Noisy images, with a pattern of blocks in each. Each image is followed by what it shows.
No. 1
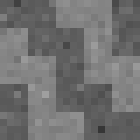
the same after a half turn
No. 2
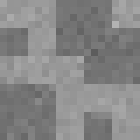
mirrored about the diagonal from the bottom left
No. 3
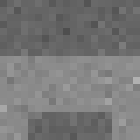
left and right mirror each other
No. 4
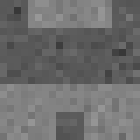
left and right mirror each other
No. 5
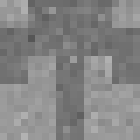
left and right mirror each other
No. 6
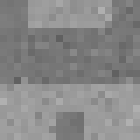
left and right mirror each other
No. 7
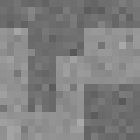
no symmetry
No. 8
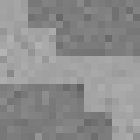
the same after a half turn
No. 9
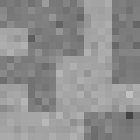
no symmetry
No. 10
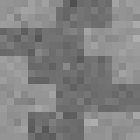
the same after a half turn
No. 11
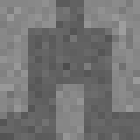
left and right mirror each other
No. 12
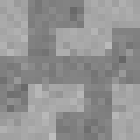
the same after a half turn
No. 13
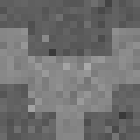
left and right mirror each other
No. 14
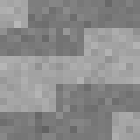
the same after a half turn
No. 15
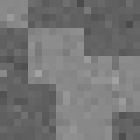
mirrored about the diagonal from the top left
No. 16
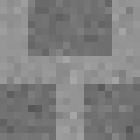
left and right mirror each other
